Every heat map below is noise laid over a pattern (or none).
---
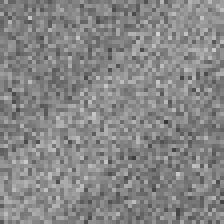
a diagonal band
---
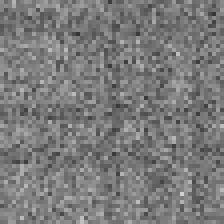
bands of rows crossing bands of columns
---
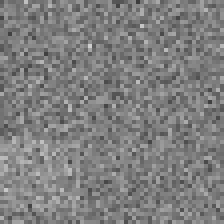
one block
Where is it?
bottom left
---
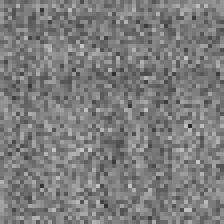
bands of rows crossing bands of columns
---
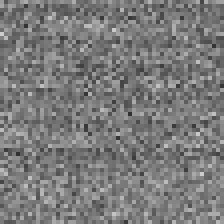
bands of rows
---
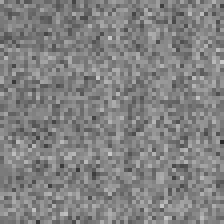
bands of rows crossing bands of columns
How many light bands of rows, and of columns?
3 and 3
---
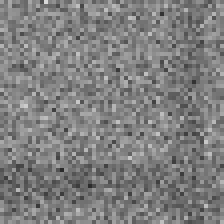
bands of rows crossing bands of columns
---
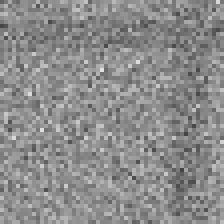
bands of rows crossing bands of columns
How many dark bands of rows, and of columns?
1 and 1
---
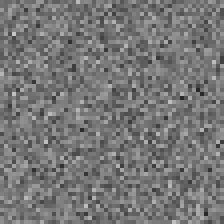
only noise
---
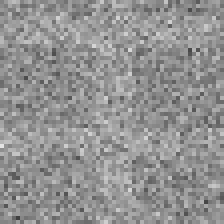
bands of rows crossing bands of columns
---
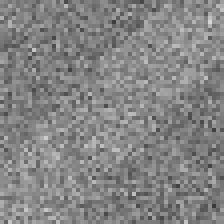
a diagonal band
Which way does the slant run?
bottom left to top right
